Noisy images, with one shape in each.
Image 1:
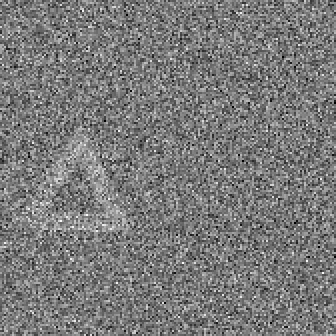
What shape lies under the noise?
triangle frame
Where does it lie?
middle left
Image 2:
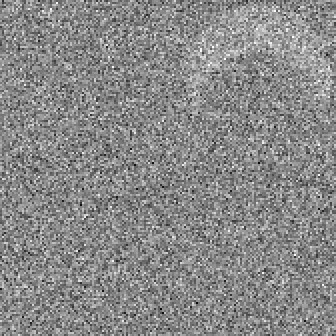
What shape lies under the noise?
crescent
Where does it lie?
top right
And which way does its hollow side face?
down
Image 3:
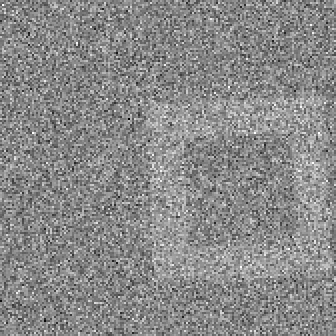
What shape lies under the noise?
square frame
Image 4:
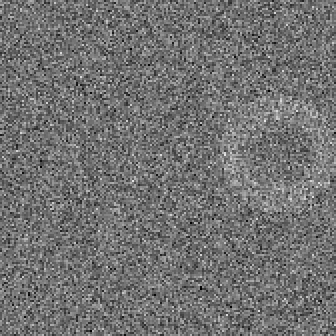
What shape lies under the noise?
ring
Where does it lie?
middle right
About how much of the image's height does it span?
a third
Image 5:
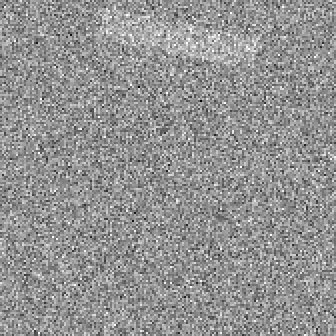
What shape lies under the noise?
bar
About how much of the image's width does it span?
half
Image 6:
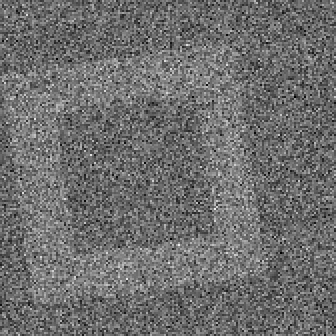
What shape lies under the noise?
square frame
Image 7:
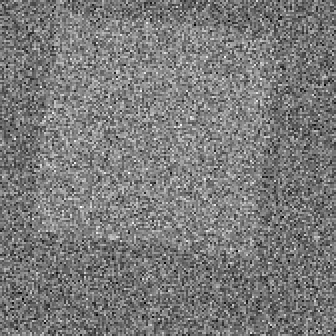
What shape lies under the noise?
square
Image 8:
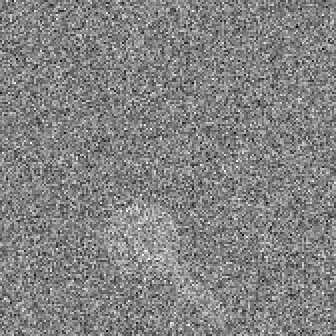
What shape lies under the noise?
lollipop
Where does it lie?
bottom middle
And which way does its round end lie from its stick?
up and left
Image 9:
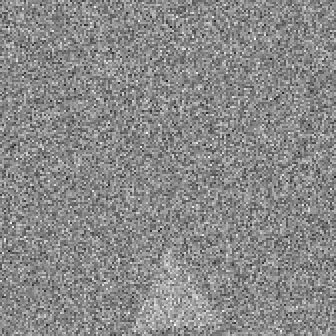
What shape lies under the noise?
triangle
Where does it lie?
bottom middle
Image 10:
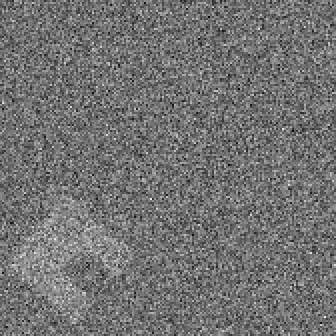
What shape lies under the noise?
square with a notch
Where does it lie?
bottom left
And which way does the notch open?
down and right
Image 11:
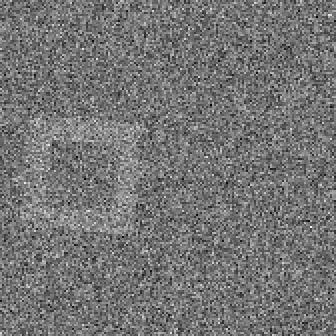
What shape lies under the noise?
square frame
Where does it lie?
middle left
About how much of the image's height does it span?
a third
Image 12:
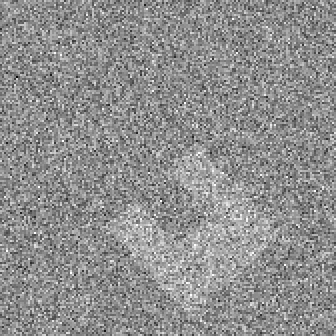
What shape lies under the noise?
square with a notch
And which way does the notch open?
up and left
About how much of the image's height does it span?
half
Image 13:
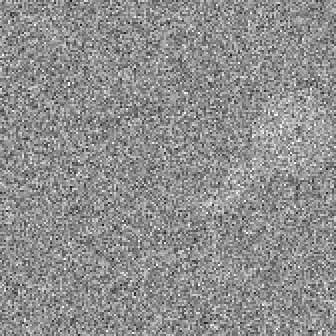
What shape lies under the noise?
lollipop
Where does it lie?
middle right
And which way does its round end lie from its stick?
up and right
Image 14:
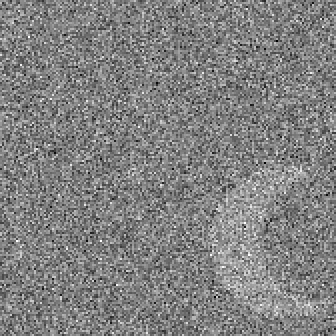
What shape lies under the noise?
crescent
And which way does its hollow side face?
right
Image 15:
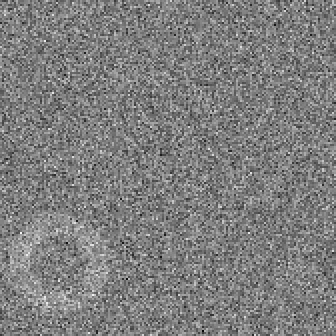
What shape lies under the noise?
ring
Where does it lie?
bottom left
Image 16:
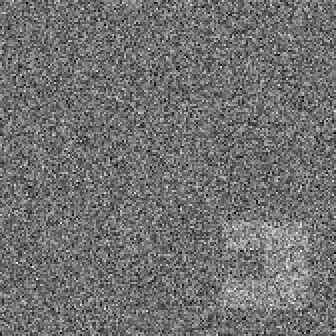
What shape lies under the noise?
square with a notch
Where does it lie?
bottom right
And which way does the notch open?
left
